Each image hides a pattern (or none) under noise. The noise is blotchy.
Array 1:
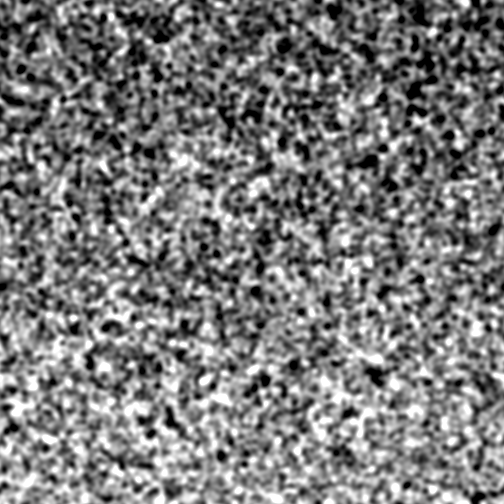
a smooth slope
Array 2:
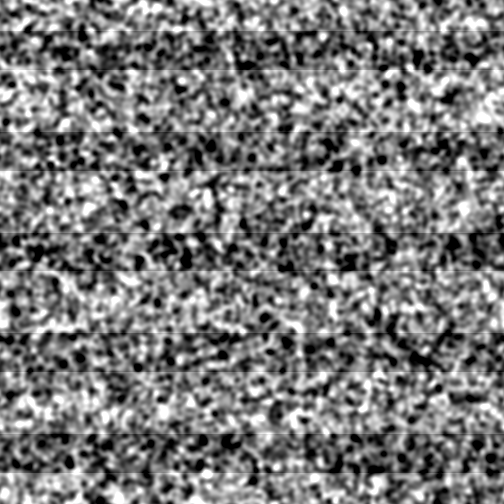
horizontal stripes
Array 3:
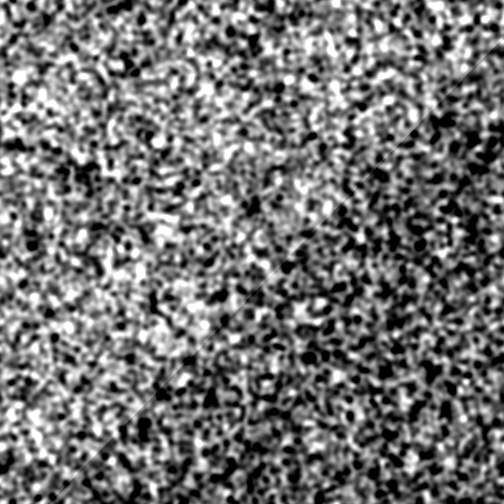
a sharp edge
